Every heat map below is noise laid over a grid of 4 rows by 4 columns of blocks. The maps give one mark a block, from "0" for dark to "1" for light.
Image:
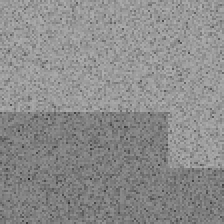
1 1 1 1
1 1 1 1
0 0 0 1
0 0 0 0
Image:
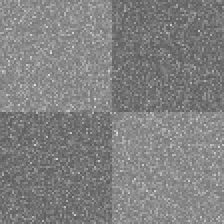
1 1 0 0
1 1 0 0
0 0 1 1
0 0 1 1
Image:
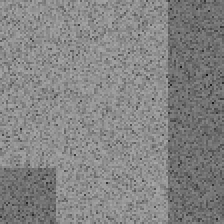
1 1 1 0
1 1 1 0
1 1 1 0
0 1 1 0
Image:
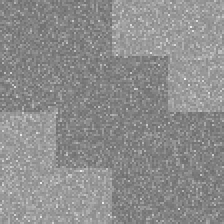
0 0 1 1
0 0 0 1
1 0 0 0
1 1 0 0
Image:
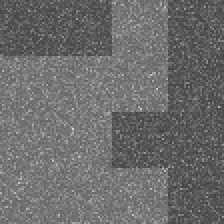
0 0 1 0
1 1 1 0
1 1 0 0
1 1 1 0
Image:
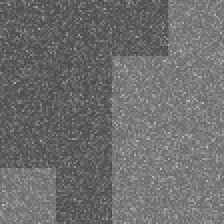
0 0 0 1
0 0 1 1
0 0 1 1
1 0 1 1
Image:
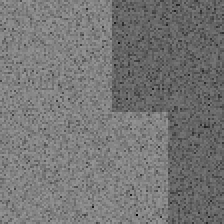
1 1 0 0
1 1 0 0
1 1 1 0
1 1 1 0
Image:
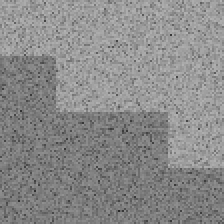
1 1 1 1
0 1 1 1
0 0 0 1
0 0 0 0
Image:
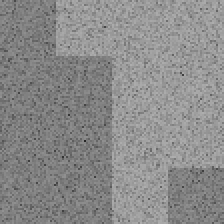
0 1 1 1
0 0 1 1
0 0 1 1
0 0 1 0
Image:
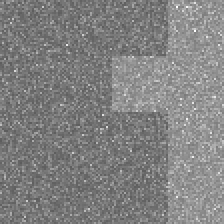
0 0 0 1
0 0 1 1
0 0 0 1
0 0 0 1
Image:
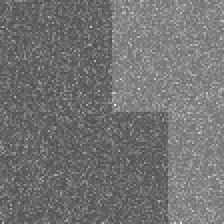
0 0 1 1
0 0 1 1
0 0 0 1
0 0 0 1
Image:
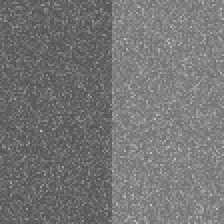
0 0 1 1
0 0 1 1
0 0 1 1
0 0 1 1
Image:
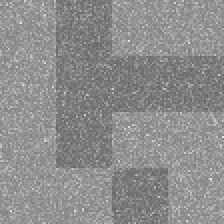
1 0 1 1
1 0 0 0
1 0 1 1
1 1 0 1
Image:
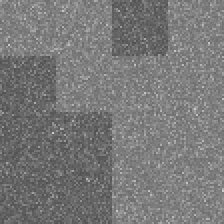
1 1 0 1
0 1 1 1
0 0 1 1
0 0 1 1
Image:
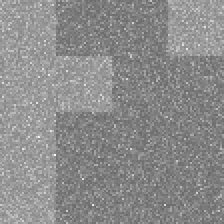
1 0 0 1
1 1 0 0
1 0 0 0
1 0 0 0
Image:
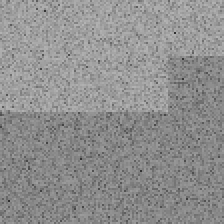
1 1 1 1
1 1 1 0
0 0 0 0
0 0 0 0
